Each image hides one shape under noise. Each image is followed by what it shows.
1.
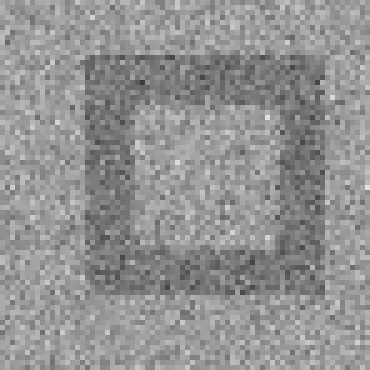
square frame
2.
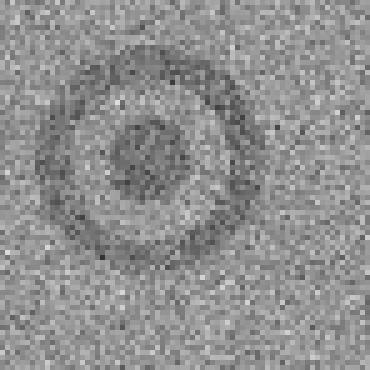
bullseye
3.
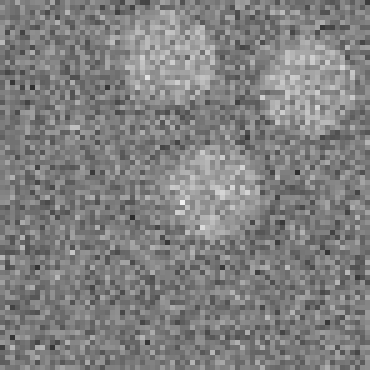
three dots
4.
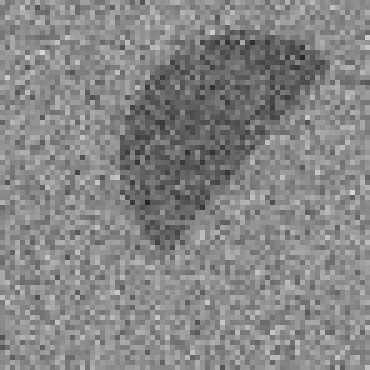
half disc
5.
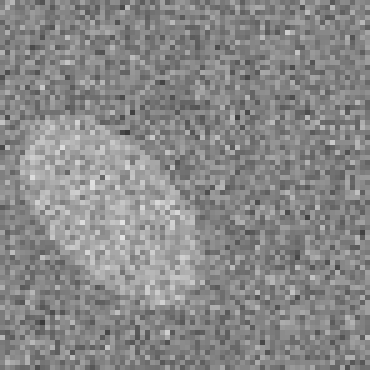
ellipse
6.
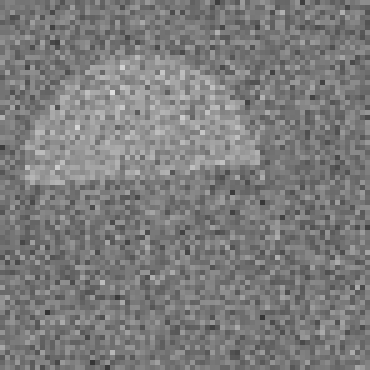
half disc
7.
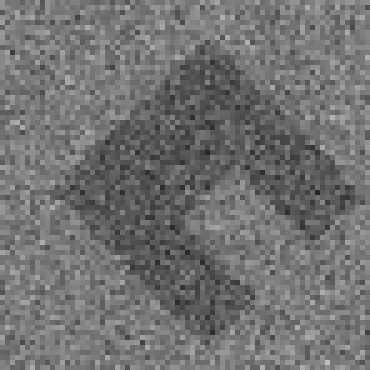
square with a notch
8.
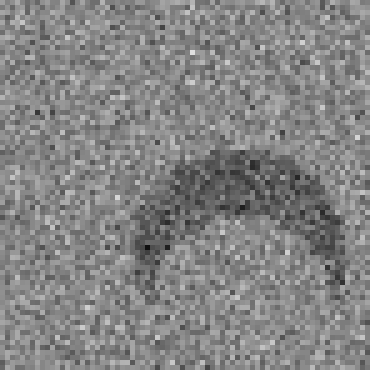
crescent
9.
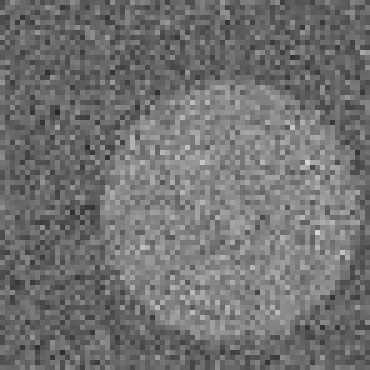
disc
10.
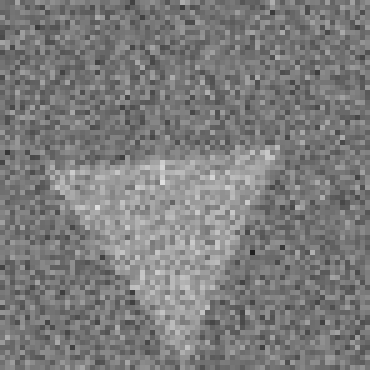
triangle
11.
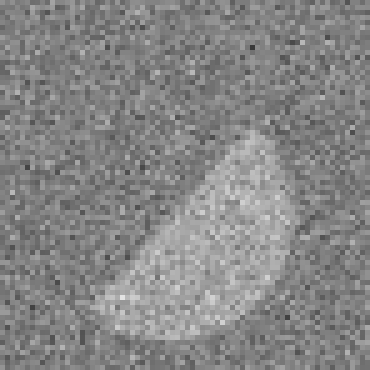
half disc
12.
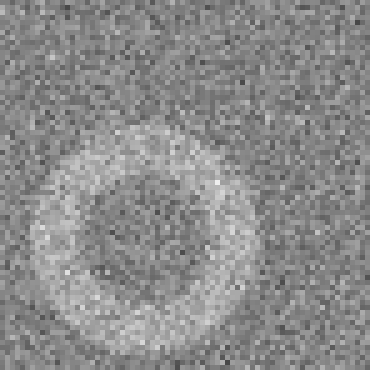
ring
